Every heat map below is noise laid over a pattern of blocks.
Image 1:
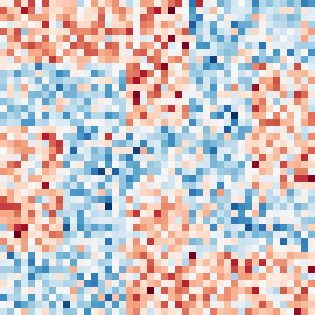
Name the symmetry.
the same after a half turn
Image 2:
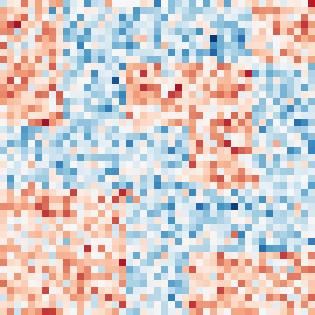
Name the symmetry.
mirrored about the diagonal from the bottom left
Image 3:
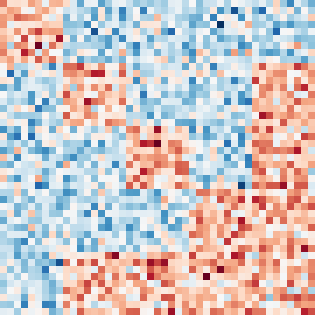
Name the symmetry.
mirrored about the diagonal from the top left
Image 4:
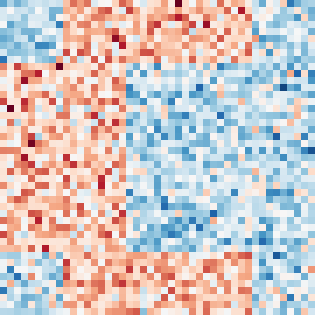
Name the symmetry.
top and bottom mirror each other
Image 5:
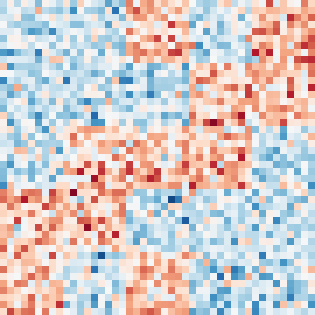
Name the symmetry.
the same after a half turn
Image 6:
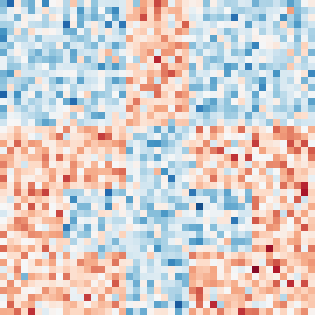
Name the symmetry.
left and right mirror each other
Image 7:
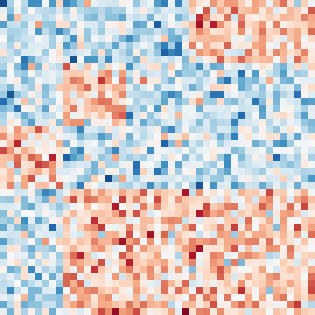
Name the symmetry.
no symmetry
